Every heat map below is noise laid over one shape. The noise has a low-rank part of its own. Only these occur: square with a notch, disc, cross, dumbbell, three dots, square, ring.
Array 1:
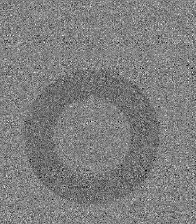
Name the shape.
ring
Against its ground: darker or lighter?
darker
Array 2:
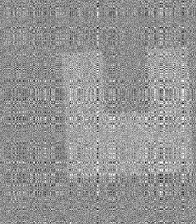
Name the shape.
square with a notch
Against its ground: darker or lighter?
lighter
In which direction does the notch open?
up
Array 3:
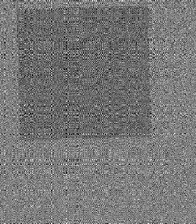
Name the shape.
square
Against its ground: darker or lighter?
darker
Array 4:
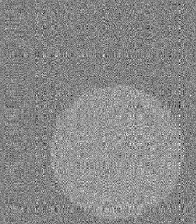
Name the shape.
disc
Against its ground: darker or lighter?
lighter
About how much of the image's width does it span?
two thirds
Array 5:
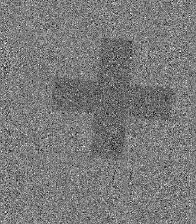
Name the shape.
cross
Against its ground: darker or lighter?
darker
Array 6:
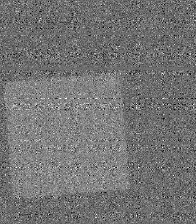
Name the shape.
square
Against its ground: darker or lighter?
lighter
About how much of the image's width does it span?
two thirds
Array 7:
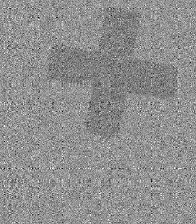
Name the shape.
cross
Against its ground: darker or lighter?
darker
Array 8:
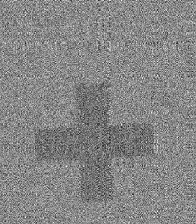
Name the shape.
cross
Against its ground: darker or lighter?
darker
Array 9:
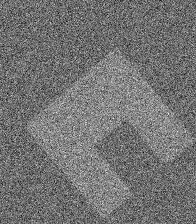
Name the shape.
square with a notch
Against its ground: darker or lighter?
lighter
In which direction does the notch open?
down and right
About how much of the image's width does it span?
nearly all
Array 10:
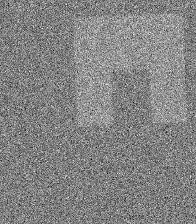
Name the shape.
square with a notch
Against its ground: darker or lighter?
lighter
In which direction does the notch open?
down
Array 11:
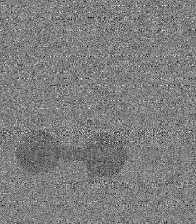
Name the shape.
dumbbell
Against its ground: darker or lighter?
darker
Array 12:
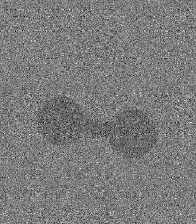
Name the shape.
dumbbell
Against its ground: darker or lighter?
darker
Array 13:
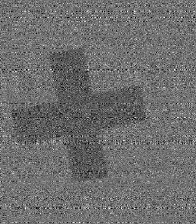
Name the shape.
cross
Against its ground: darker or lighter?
darker
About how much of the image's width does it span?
two thirds
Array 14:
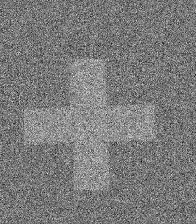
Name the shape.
cross
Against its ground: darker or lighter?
lighter
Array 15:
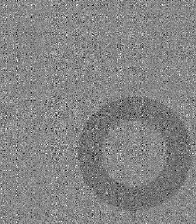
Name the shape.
ring
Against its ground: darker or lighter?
darker
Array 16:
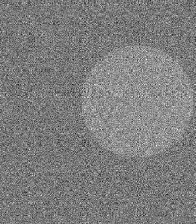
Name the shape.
disc
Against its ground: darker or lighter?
lighter
